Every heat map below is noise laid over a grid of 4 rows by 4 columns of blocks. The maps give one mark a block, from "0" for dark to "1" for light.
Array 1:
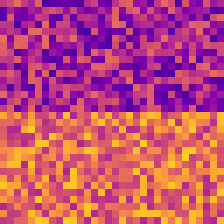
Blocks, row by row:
0 0 0 0
0 0 0 0
1 1 1 1
1 1 1 1
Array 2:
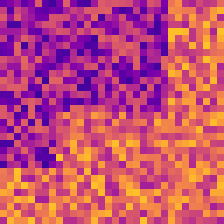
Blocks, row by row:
0 0 0 1
0 0 0 1
0 1 1 1
1 1 1 1
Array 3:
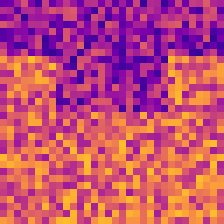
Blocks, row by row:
0 0 0 0
1 0 0 1
1 1 1 1
1 1 1 1
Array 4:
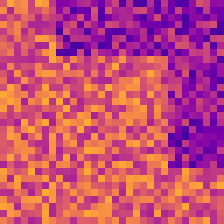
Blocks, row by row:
1 0 0 0
1 1 1 0
1 1 1 0
1 1 1 1
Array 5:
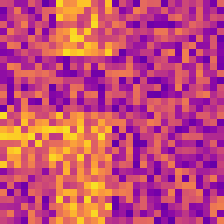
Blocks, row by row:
0 1 0 0
0 0 0 0
1 1 0 0
0 1 0 0
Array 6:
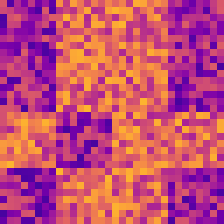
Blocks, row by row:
0 1 1 0
0 1 1 0
1 0 1 1
0 1 1 0
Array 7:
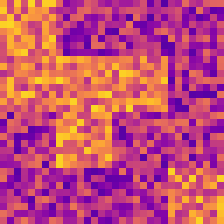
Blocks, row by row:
1 0 0 0
1 1 1 0
0 1 0 0
0 0 0 1
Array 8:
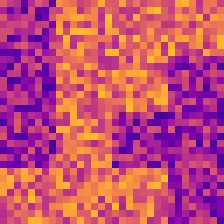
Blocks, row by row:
0 1 1 1
0 1 1 0
0 1 0 0
1 1 1 0
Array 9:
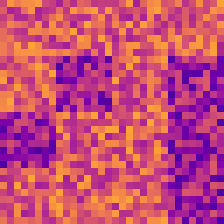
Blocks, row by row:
1 1 1 1
1 0 1 0
0 1 1 0
1 1 1 0
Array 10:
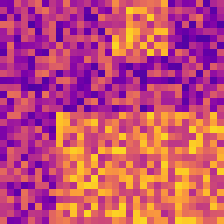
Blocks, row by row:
0 0 1 0
0 0 0 0
0 1 1 1
0 1 1 1
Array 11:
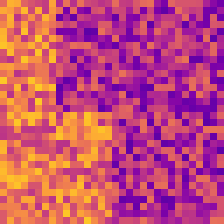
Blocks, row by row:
1 0 0 0
1 0 0 0
1 1 0 0
1 1 0 0
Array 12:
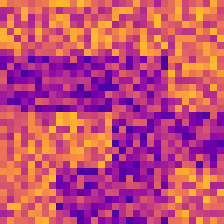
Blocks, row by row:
1 1 1 1
0 0 0 1
1 1 0 0
1 0 0 1
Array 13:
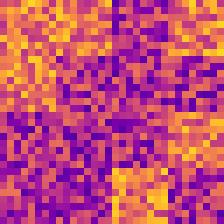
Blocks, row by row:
1 1 0 1
1 0 0 0
0 0 0 1
0 0 1 0
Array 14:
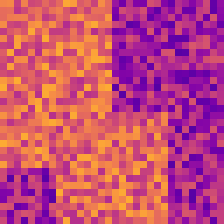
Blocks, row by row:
1 1 0 0
1 1 0 0
1 1 1 0
0 1 1 0
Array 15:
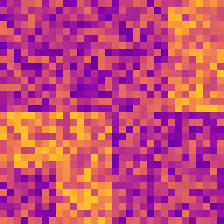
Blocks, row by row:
0 0 0 1
0 0 0 1
1 1 0 0
0 1 0 0
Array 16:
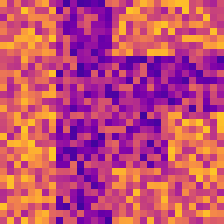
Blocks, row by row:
1 0 1 1
1 0 0 0
1 0 0 1
1 0 1 1
